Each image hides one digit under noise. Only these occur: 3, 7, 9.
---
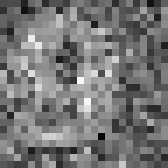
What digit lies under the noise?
9
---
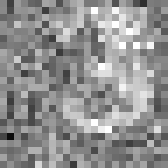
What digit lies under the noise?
3
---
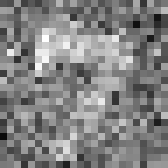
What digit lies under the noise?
7
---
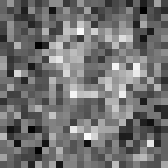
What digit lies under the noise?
9
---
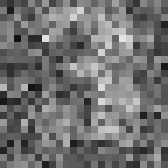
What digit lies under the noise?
3
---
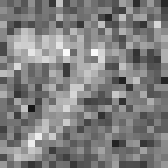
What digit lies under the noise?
7
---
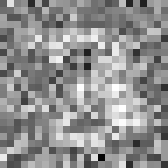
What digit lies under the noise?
3
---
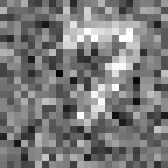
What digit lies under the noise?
7
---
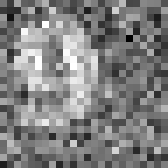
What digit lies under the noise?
9
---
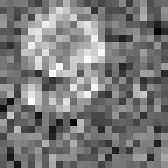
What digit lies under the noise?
9
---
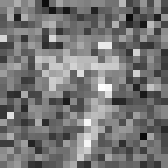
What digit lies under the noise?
7
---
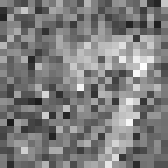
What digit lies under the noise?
7
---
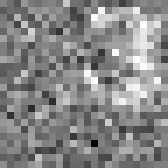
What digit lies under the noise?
3
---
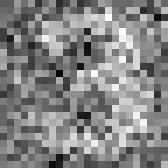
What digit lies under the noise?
3
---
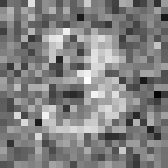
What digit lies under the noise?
3
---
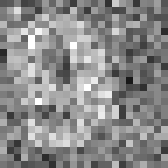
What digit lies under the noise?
9
